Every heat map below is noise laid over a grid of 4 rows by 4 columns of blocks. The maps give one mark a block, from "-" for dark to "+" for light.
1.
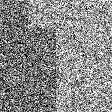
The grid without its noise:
-+++
--++
--++
--++
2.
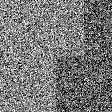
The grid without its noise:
+++-
+++-
++--
++--
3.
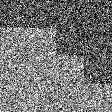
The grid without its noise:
----
++--
+++-
++++
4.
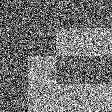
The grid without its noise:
----
--++
-+--
-+++
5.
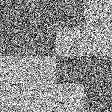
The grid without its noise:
---+
--++
++--
+++-
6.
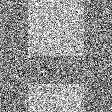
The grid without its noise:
-++-
-++-
----
-++-
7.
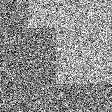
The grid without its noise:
-+++
--++
--++
----
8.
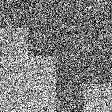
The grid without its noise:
----
+---
++--
++-+
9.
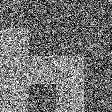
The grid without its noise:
----
+---
+++-
+-+-
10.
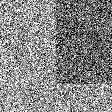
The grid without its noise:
++--
++--
++--
++++
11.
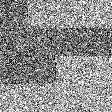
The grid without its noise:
-+++
----
--++
++++
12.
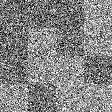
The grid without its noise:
---+
-+-+
-++-
+-++
